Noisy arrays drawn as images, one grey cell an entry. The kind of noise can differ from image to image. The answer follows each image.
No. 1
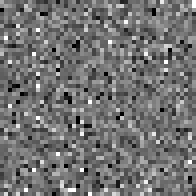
heavy tails
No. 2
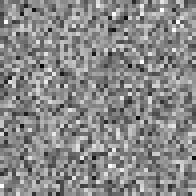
independent entries
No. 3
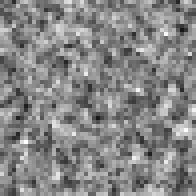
blotchy
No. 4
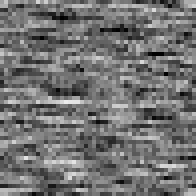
streaked along the rows
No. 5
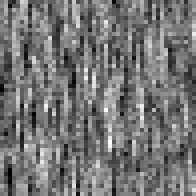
streaked along the columns
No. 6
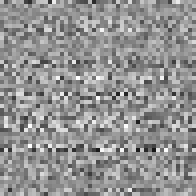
rows of uneven size
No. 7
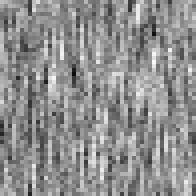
streaked along the columns
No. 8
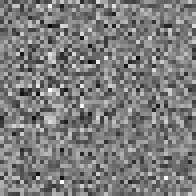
low rank plus noise
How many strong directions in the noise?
three or four
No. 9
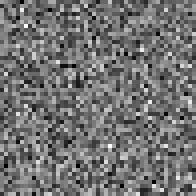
independent entries
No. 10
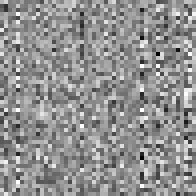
columns of uneven size
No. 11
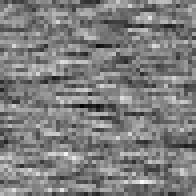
streaked along the rows
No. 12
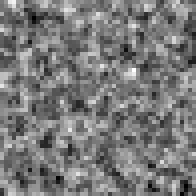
blotchy
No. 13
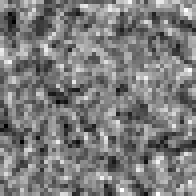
blotchy
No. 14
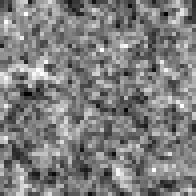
blotchy
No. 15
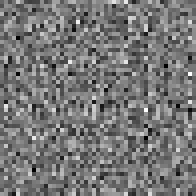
low rank plus noise
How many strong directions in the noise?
two
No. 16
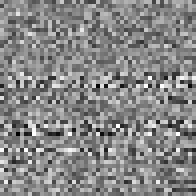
rows of uneven size
